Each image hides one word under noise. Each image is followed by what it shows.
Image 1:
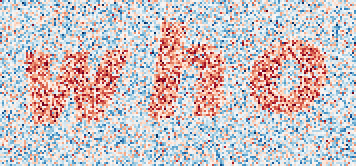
who
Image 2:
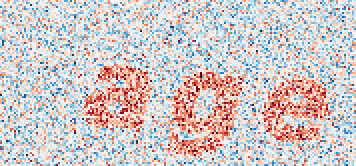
age
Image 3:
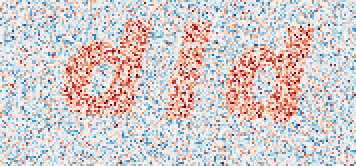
did
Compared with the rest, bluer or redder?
redder
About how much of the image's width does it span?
two thirds
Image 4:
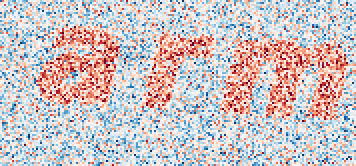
arm
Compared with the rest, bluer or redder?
redder
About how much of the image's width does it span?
nearly all
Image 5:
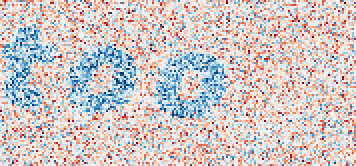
too
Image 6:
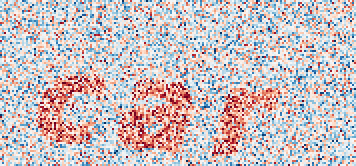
car
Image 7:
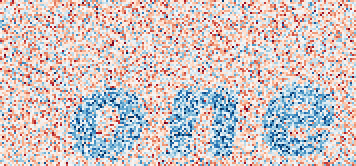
one
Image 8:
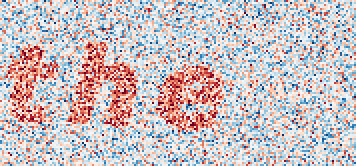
the
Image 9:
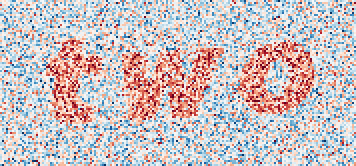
two
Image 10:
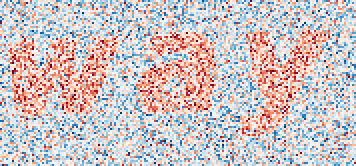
way
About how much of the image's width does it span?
nearly all
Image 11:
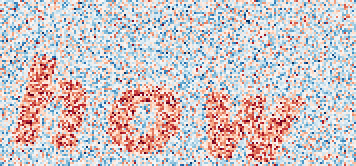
how
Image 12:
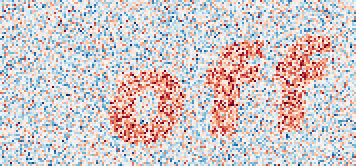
off
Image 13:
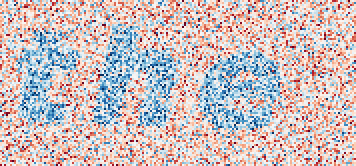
the
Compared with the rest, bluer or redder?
bluer
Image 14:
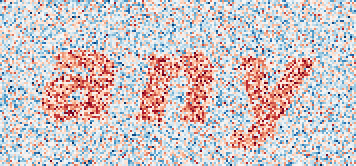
any
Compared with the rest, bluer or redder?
redder
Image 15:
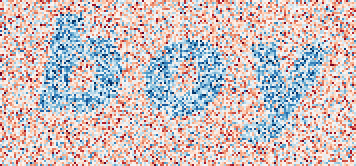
boy
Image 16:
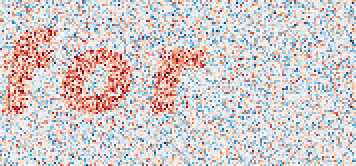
for
